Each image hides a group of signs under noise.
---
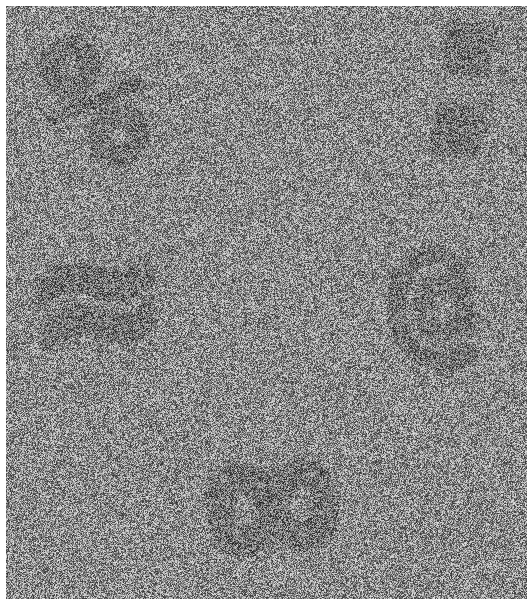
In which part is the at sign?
middle right
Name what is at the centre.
nothing
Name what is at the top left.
percent sign
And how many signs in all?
5
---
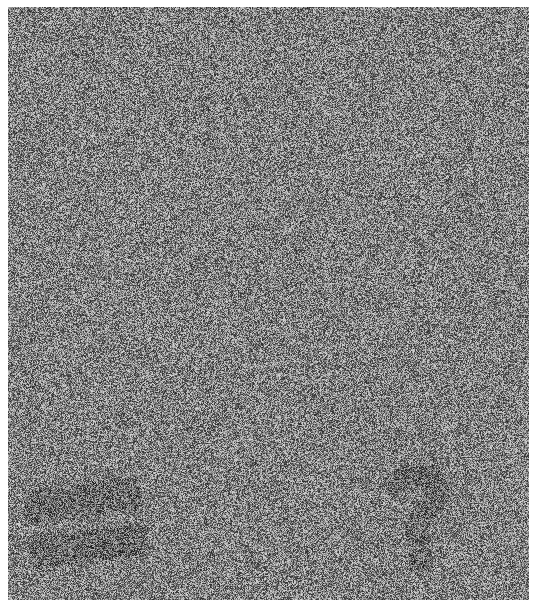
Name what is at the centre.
nothing
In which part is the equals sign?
bottom left
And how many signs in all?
2
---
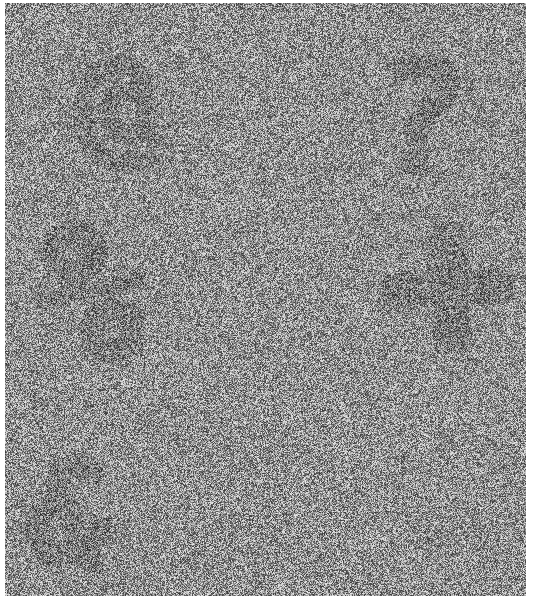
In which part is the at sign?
top left
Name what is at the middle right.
plus sign
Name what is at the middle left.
percent sign
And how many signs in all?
5
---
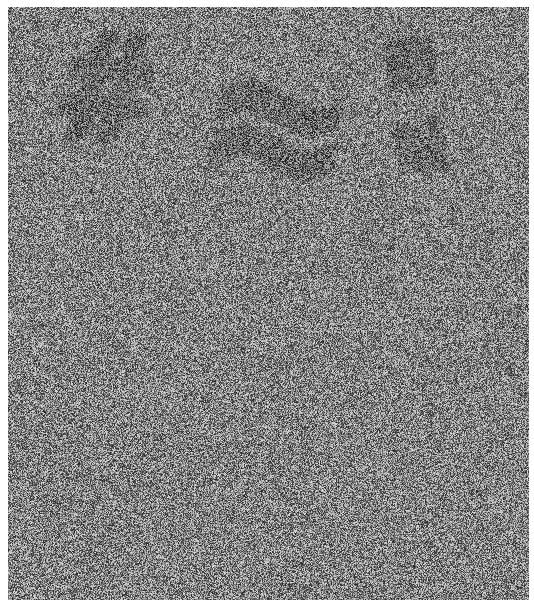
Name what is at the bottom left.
nothing
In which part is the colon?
top right
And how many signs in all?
3
